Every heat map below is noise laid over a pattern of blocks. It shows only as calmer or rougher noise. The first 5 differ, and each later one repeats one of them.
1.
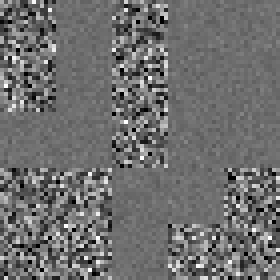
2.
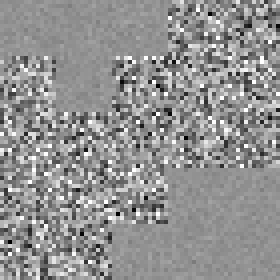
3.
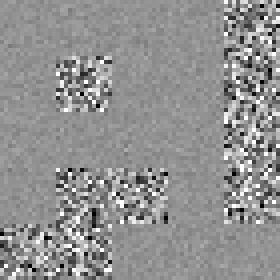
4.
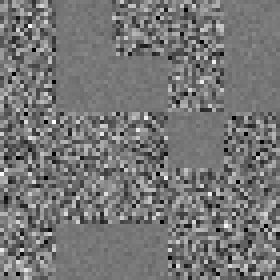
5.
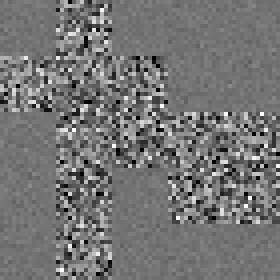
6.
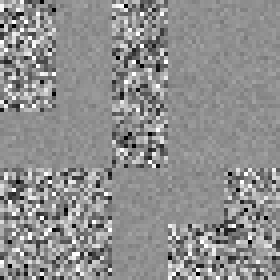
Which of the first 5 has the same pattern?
1
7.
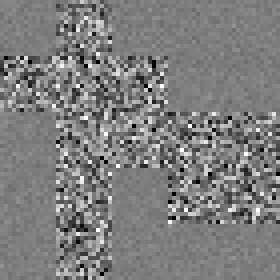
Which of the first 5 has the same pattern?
5
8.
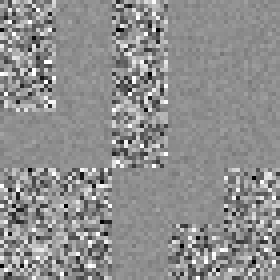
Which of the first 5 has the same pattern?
1
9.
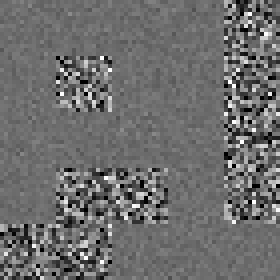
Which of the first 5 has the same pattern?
3
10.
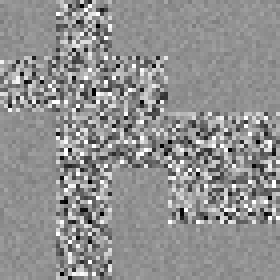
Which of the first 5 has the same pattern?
5
